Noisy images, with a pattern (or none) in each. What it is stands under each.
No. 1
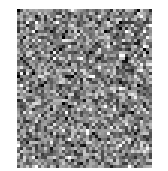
only noise
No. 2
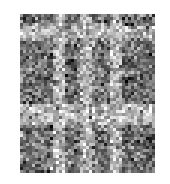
bands of rows crossing bands of columns
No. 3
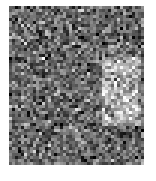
one block
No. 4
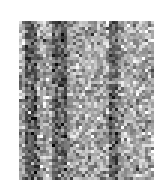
bands of columns
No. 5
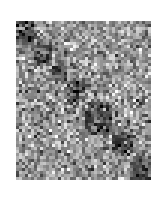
blocks along the diagonal
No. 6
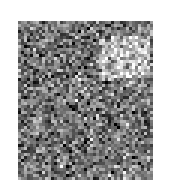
one block
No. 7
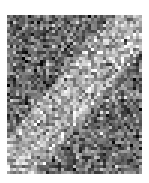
a diagonal band
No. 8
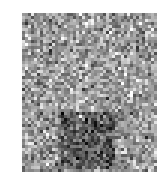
one block
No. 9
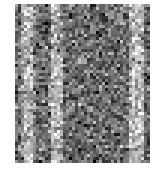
bands of columns
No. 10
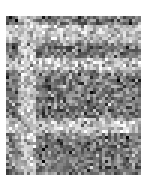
bands of rows crossing bands of columns
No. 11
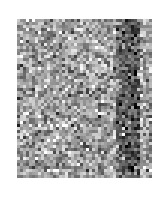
one band of columns
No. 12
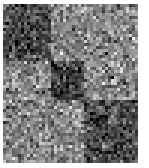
blocks along the diagonal
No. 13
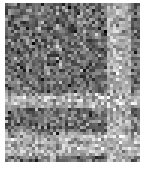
bands of rows crossing bands of columns
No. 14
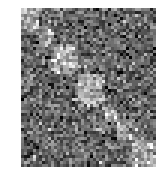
blocks along the diagonal
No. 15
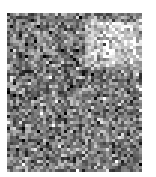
one block
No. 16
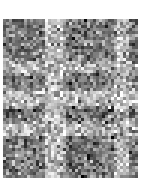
bands of rows crossing bands of columns
